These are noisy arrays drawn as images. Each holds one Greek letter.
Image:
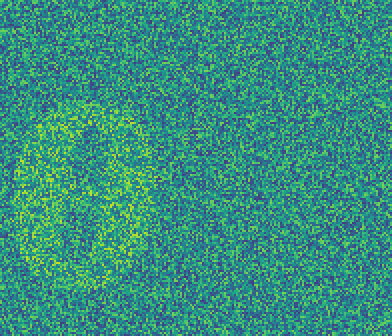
theta
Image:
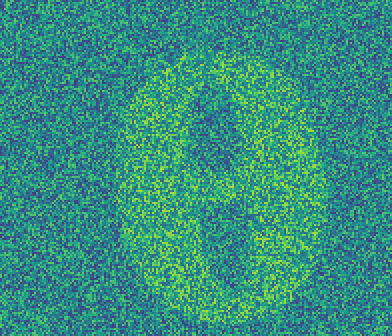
theta
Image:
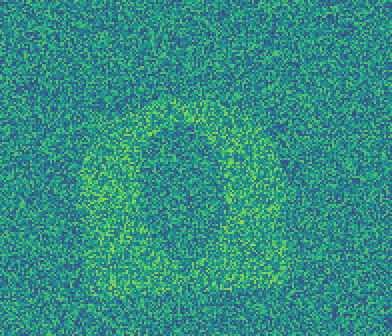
omega
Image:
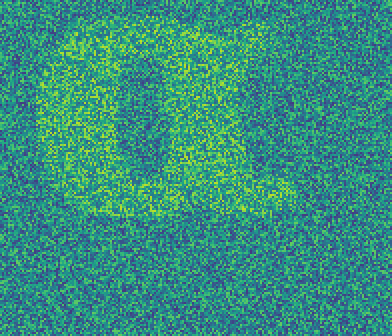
alpha
